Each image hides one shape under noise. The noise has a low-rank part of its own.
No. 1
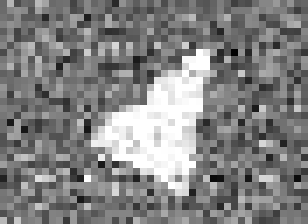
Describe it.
light chess pawn
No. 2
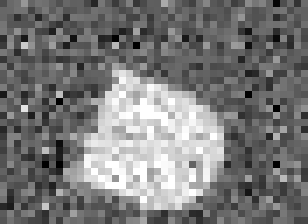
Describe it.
light ghost
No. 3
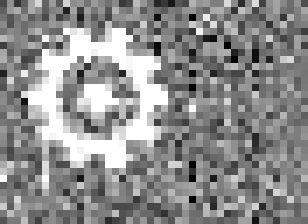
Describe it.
light gear
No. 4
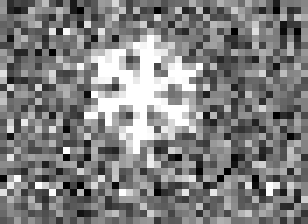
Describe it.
light snowflake
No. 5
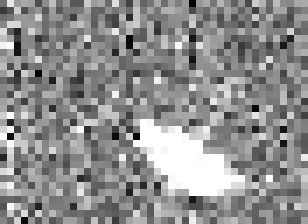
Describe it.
light umbrella
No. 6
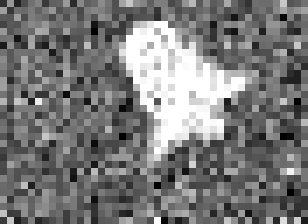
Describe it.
light bell
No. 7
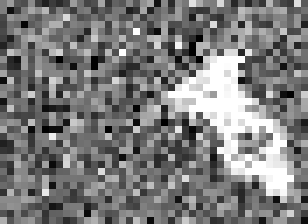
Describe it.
light chess bishop
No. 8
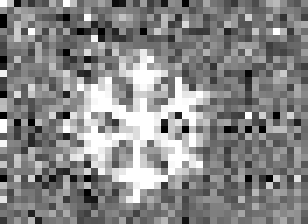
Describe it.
light snowflake
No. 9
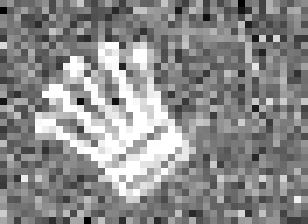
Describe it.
light chess queen
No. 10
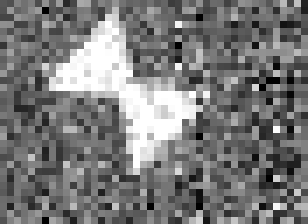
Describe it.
light bow tie
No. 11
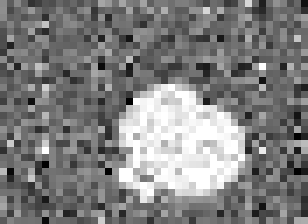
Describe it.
light apple
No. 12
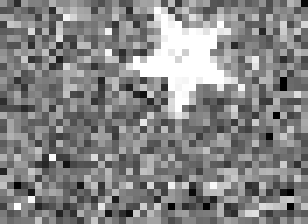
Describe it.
light star
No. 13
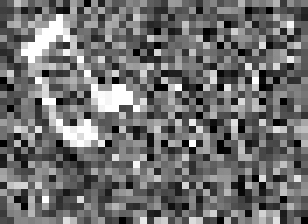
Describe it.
light pair of musical notes
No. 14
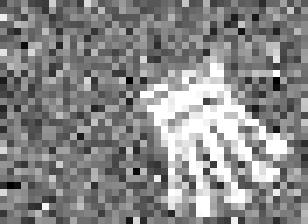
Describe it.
light chess queen
